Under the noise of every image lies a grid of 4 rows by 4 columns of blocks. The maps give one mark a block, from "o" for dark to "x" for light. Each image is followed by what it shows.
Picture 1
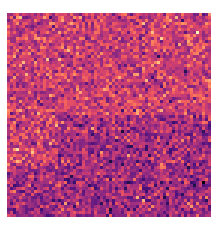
xxxx
xxxx
xooo
oooo
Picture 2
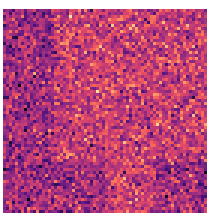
oxxx
oxxx
oxxx
ooxo
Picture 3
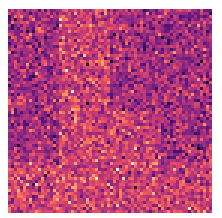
oxoo
oxoo
oxxo
xxxx
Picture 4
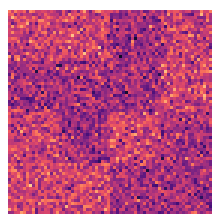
xxox
ooox
xoxo
xxoo
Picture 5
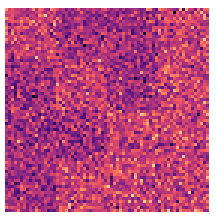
xoox
oxox
ooxx
oxxx
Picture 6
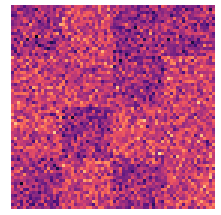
oxoo
xxox
xoxx
oxox
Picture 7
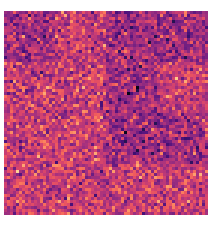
oxoo
xxox
xxoo
xxxx
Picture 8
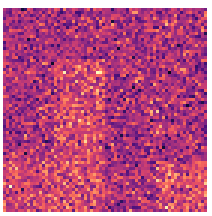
oooo
oxoo
oxoo
xxox
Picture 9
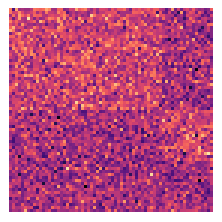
xxxo
xxxo
ooox
oooo
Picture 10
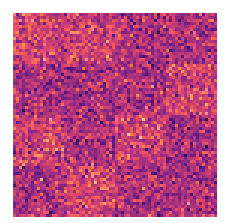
xxoo
ooox
xoxo
oxoo
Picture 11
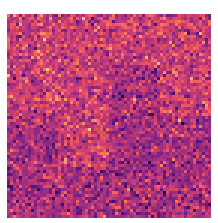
xxxx
xxox
oxoo
oooo
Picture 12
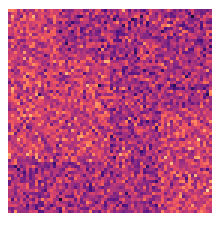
xooo
xxoo
xxox
ooox
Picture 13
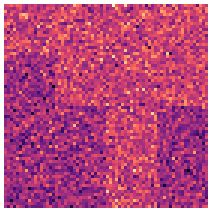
xxxx
oxxx
ooxo
ooxo
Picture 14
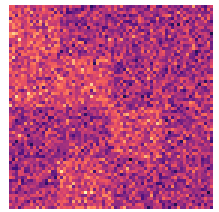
xooo
xxoo
ooxo
oxoo
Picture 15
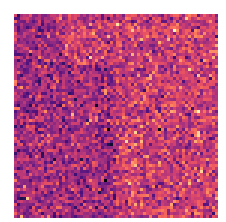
oxxx
ooxx
ooxx
ooxx
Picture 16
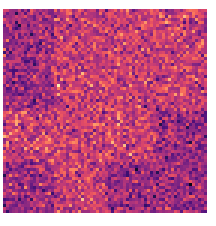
oxxx
oxxx
xxxo
oxoo
